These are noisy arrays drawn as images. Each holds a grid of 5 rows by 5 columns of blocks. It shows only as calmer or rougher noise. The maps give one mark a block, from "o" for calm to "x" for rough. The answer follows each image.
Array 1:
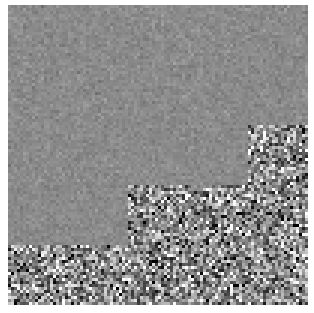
o o o o o
o o o o o
o o o o x
o o x x x
x x x x x
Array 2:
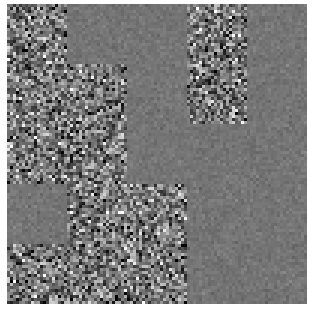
x o o x o
x x o x o
x x o o o
o x x o o
x x x o o
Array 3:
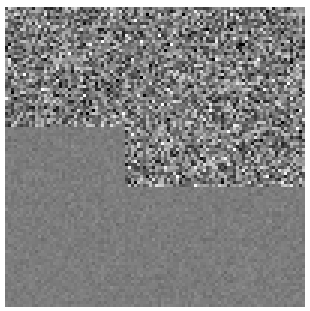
x x x x x
x x x x x
o o x x x
o o o o o
o o o o o
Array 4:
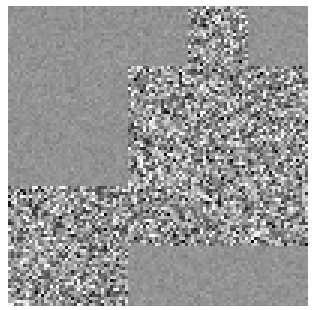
o o o x o
o o x x x
o o x x x
x x x x x
x x o o o
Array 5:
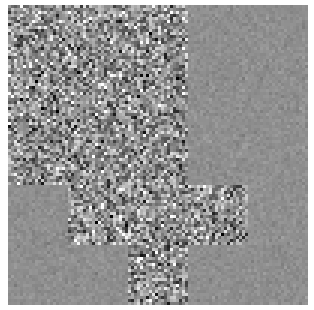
x x x o o
x x x o o
x x x o o
o x x x o
o o x o o
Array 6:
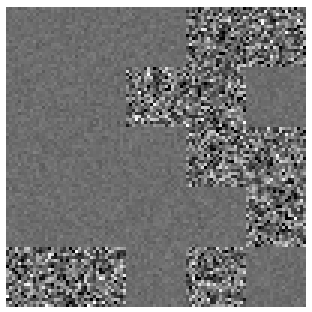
o o o x x
o o x x o
o o o x x
o o o o x
x x o x o
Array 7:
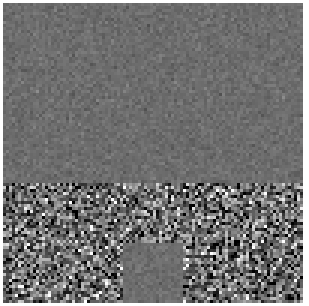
o o o o o
o o o o o
o o o o o
x x x x x
x x o x x
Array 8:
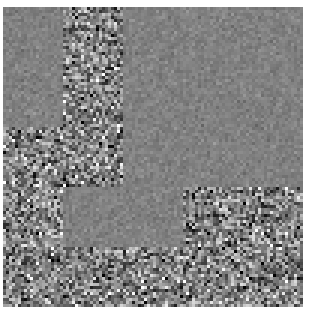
o x o o o
o x o o o
x x o o o
x o o x x
x x x x x
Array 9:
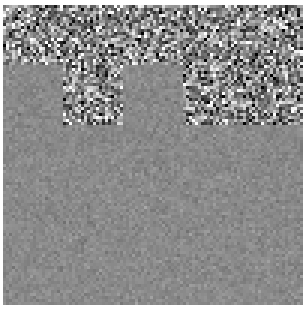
x x x x x
o x o x x
o o o o o
o o o o o
o o o o o
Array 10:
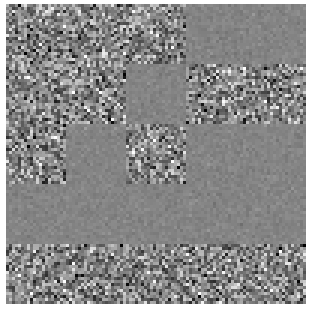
x x x o o
x x o x x
x o x o o
o o o o o
x x x x x
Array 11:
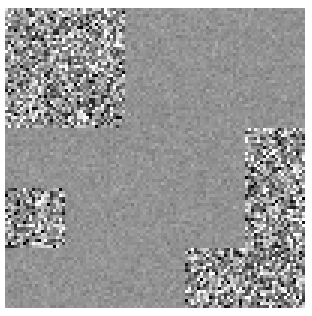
x x o o o
x x o o o
o o o o x
x o o o x
o o o x x
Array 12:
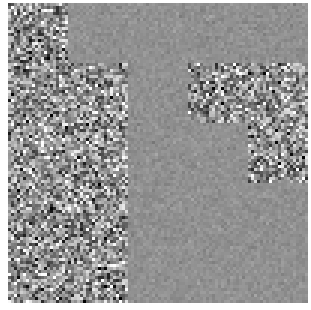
x o o o o
x x o x x
x x o o x
x x o o o
x x o o o
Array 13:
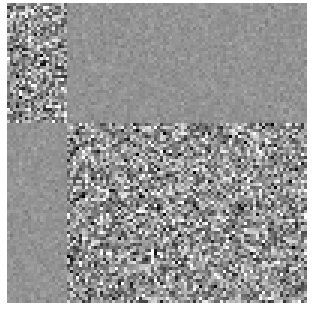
x o o o o
x o o o o
o x x x x
o x x x x
o x x x x
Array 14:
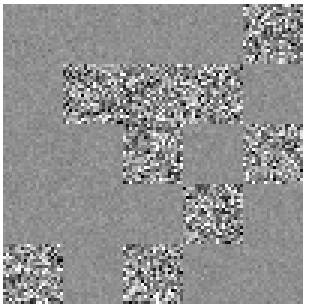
o o o o x
o x x x o
o o x o x
o o o x o
x o x o o
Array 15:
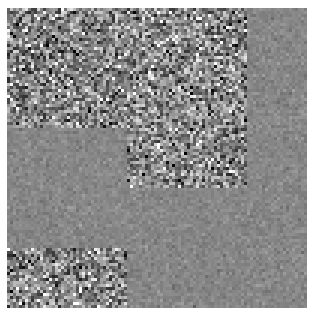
x x x x o
x x x x o
o o x x o
o o o o o
x x o o o
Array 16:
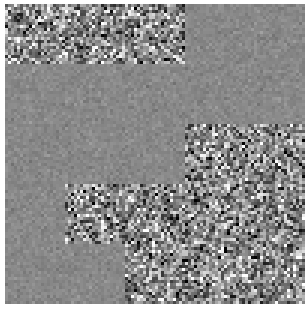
x x x o o
o o o o o
o o o x x
o x x x x
o o x x x
